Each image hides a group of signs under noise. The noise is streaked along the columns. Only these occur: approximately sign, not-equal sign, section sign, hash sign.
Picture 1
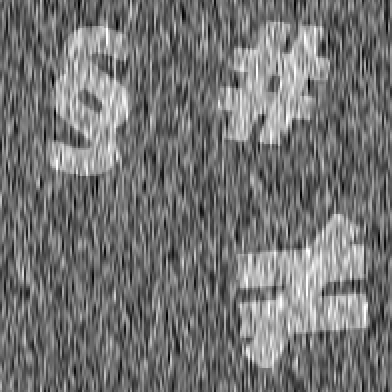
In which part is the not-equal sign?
bottom right
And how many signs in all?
3
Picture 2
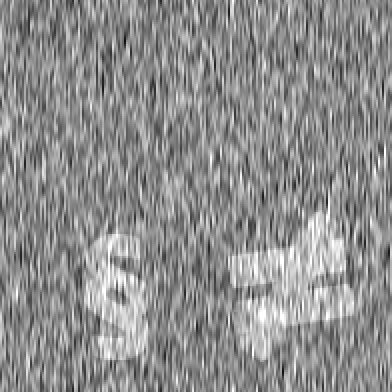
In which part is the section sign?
bottom left
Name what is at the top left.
nothing
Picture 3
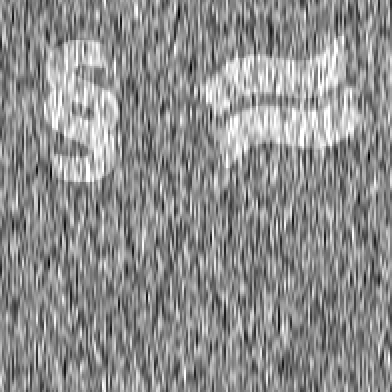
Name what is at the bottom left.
nothing
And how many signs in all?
2
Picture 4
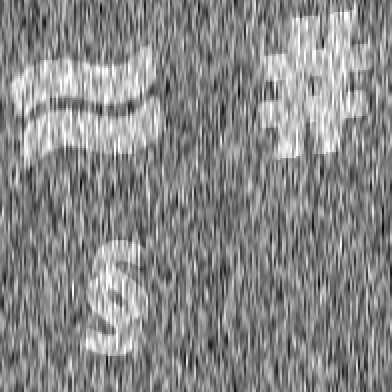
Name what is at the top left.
approximately sign
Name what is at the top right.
hash sign
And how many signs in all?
3
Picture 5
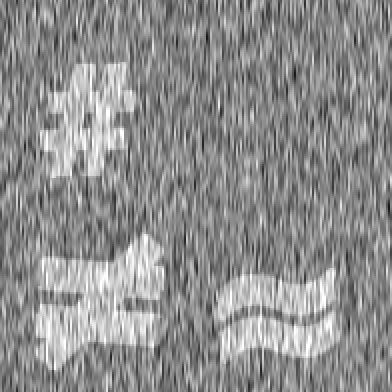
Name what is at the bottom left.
not-equal sign
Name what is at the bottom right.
approximately sign
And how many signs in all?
3
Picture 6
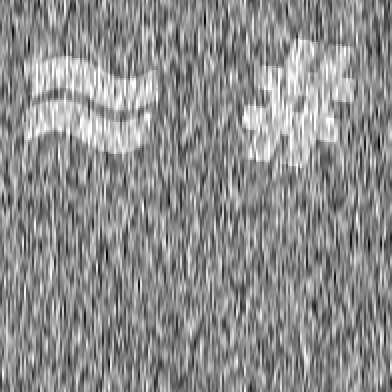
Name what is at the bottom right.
nothing
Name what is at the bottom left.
nothing
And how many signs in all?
2
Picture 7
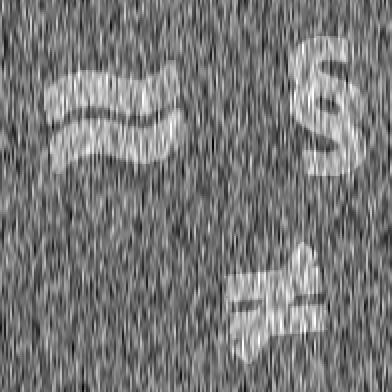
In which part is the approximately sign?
top left
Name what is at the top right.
section sign
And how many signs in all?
3
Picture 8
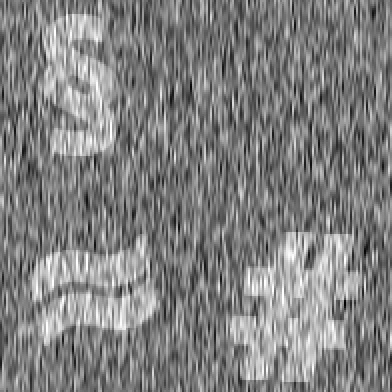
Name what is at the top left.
section sign
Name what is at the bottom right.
hash sign
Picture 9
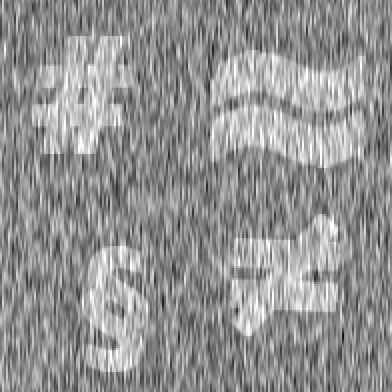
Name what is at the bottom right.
not-equal sign
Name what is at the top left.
hash sign
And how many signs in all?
4
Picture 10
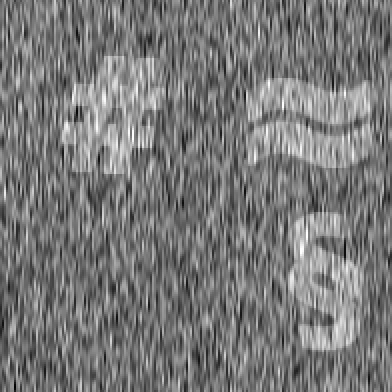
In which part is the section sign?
bottom right
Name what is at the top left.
hash sign
